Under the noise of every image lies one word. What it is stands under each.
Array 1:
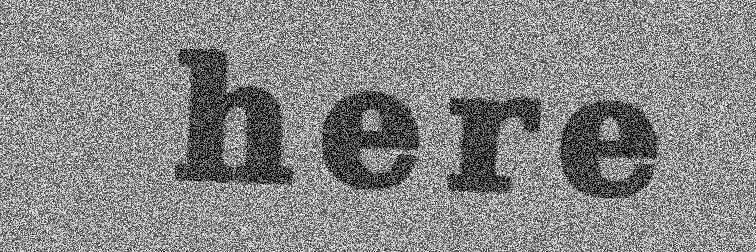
here
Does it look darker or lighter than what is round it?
darker
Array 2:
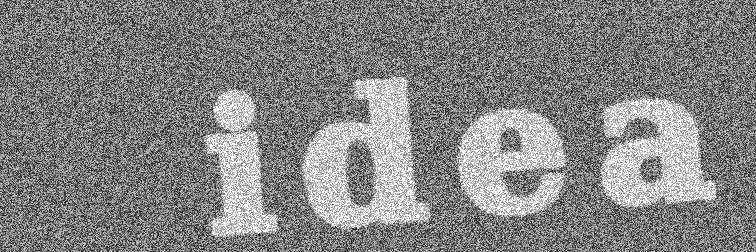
idea
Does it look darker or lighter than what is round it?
lighter
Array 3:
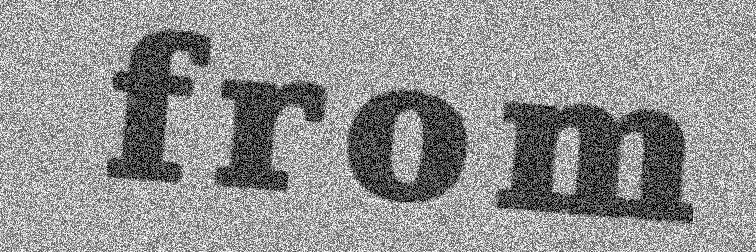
from
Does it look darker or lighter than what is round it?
darker
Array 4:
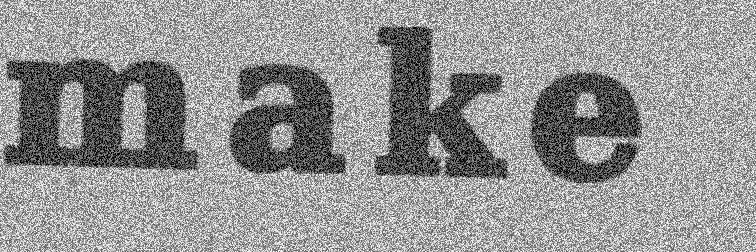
make
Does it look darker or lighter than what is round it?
darker
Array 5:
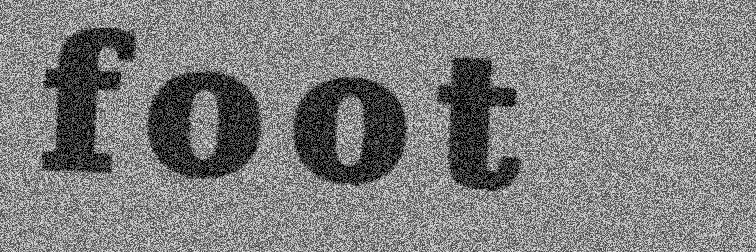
foot
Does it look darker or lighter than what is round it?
darker
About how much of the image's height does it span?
two thirds
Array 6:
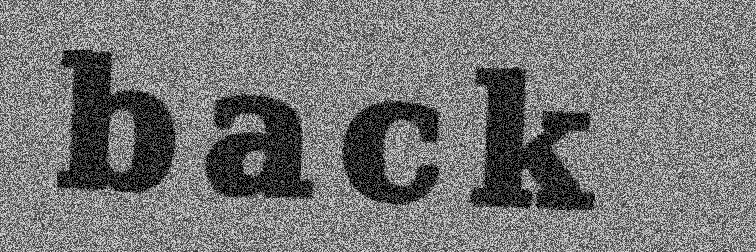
back
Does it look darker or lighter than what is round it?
darker
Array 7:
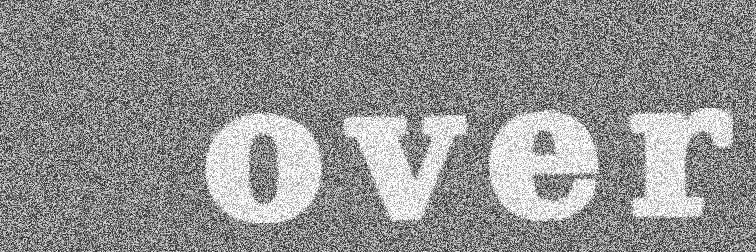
over
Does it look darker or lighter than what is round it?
lighter
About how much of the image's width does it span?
two thirds
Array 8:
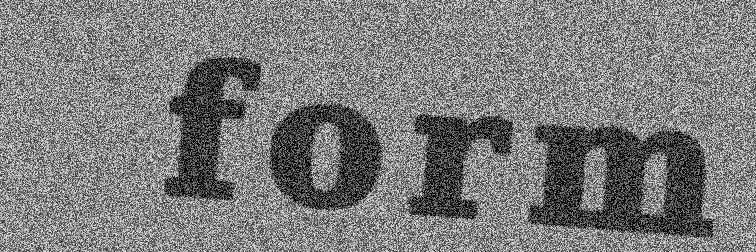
form
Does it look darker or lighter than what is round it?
darker
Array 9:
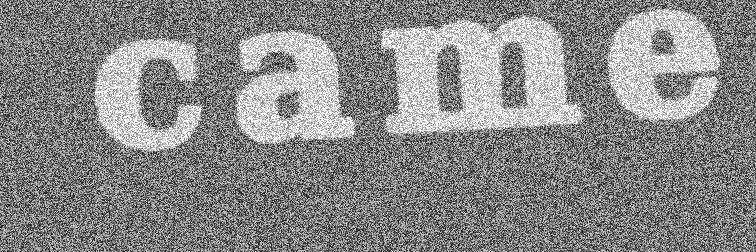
came
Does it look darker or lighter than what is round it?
lighter
